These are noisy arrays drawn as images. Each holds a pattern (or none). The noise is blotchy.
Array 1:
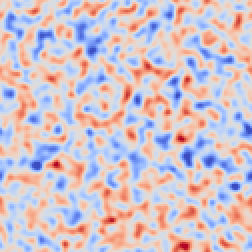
only noise
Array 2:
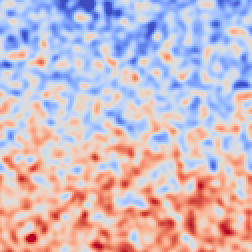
a smooth slope
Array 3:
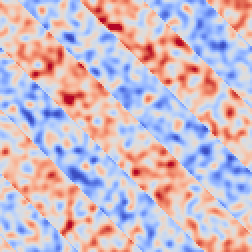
diagonal stripes
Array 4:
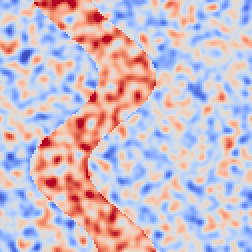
a wavy band
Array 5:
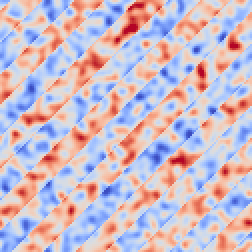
diagonal stripes
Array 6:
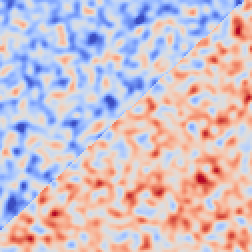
a sharp edge
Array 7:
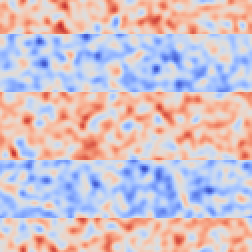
horizontal stripes
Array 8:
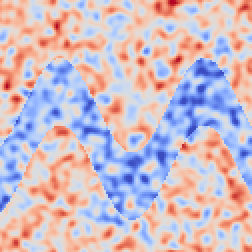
a wavy band
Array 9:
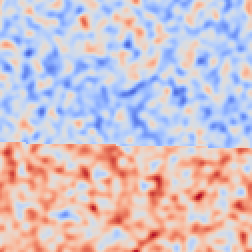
a sharp edge
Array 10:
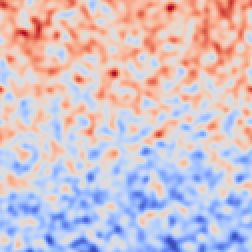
a smooth slope
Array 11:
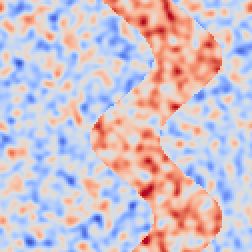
a wavy band
